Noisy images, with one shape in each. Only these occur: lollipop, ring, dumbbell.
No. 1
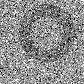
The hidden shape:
ring
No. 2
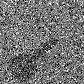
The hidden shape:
lollipop
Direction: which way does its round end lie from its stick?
down and left
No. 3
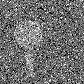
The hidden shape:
lollipop
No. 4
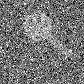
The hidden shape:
lollipop
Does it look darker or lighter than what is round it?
lighter
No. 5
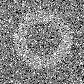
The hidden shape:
ring
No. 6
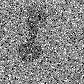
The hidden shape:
dumbbell
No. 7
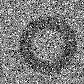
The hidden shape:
ring
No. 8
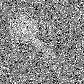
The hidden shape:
lollipop
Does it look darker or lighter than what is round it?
lighter
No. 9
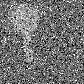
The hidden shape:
lollipop
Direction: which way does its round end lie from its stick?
up
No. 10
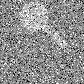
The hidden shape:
lollipop
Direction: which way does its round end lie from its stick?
up and left
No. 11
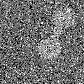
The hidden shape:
dumbbell
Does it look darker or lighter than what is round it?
lighter
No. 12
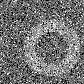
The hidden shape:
ring
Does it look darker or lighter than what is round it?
lighter
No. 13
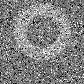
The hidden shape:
ring
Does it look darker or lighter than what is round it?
lighter
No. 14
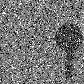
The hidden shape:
lollipop
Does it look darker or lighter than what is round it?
darker
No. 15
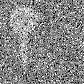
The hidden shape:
lollipop
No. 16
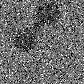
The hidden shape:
dumbbell
